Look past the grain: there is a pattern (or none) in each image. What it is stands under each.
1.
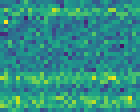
bands of rows
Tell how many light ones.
3
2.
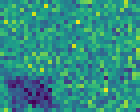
one block
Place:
bottom left
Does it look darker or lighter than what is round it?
darker
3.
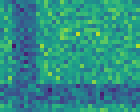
bands of rows crossing bands of columns
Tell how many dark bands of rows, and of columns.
1 and 1
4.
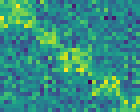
blocks along the diagonal
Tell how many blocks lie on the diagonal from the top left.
5
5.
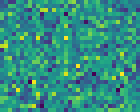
only noise
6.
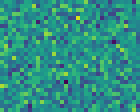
only noise
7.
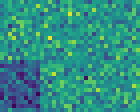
one block
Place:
bottom left
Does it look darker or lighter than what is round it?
darker
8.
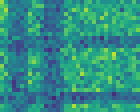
bands of rows crossing bands of columns
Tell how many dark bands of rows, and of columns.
2 and 2
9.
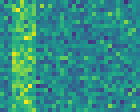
one band of columns
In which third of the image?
left
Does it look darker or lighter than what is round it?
lighter
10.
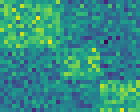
blocks along the diagonal
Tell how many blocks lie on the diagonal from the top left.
3
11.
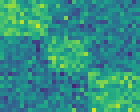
blocks along the diagonal
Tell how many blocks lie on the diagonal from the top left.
3
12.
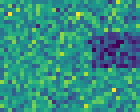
one block
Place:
middle right
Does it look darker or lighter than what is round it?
darker
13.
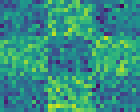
a checkerboard
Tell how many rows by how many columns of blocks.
3 by 3
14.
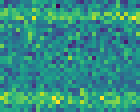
bands of rows
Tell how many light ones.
2
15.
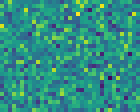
only noise
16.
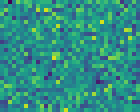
only noise
